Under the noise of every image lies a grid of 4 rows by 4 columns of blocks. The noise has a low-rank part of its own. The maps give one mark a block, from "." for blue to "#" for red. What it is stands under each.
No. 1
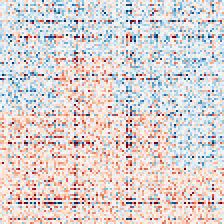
. . . .
. # . .
# # # .
# # # #
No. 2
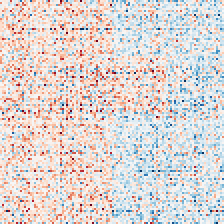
# # . .
# # # .
# # . .
# # . .
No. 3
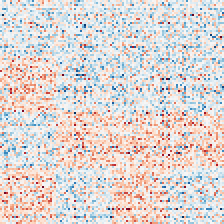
. . . .
# . . .
. # # #
# . # .
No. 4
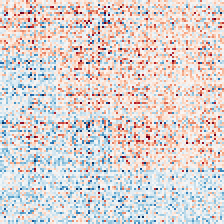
# # # #
. # # #
. . # #
. . . .
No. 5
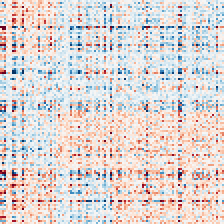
# . . .
. . . .
. # # #
# . # #
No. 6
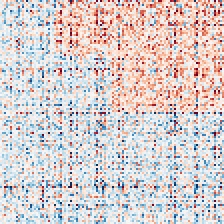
. # # #
. . # #
. . . .
. . . .
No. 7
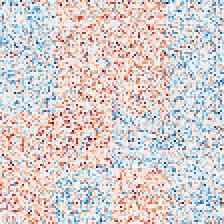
. # # .
. # # .
# # . .
# . # .
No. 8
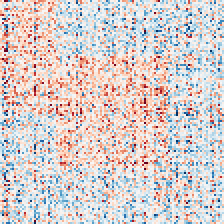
# . . .
# # # .
. # # .
. . . .
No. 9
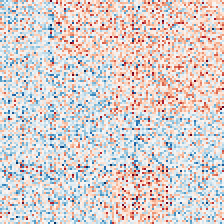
. # # #
. . # #
. . . .
. . # .
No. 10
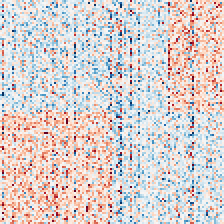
. . . #
. . . #
# # . .
# # . .
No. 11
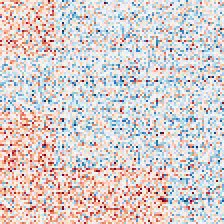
# . . .
. . . .
# . . .
# # # .
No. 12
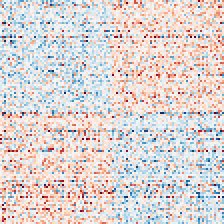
. . # #
. . # #
# # . .
# # . .
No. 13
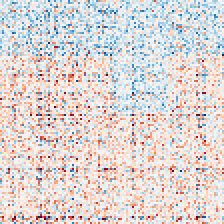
. . . .
# # . #
# # # #
# # # #
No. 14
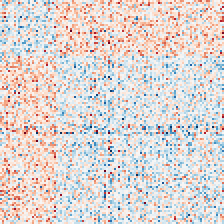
. # # #
# . . .
# . . .
# . . .
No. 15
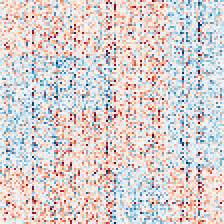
# # # .
. . # .
. # # .
# # . #
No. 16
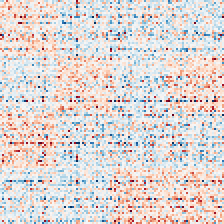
# . . .
. # . #
# . . .
. . # #
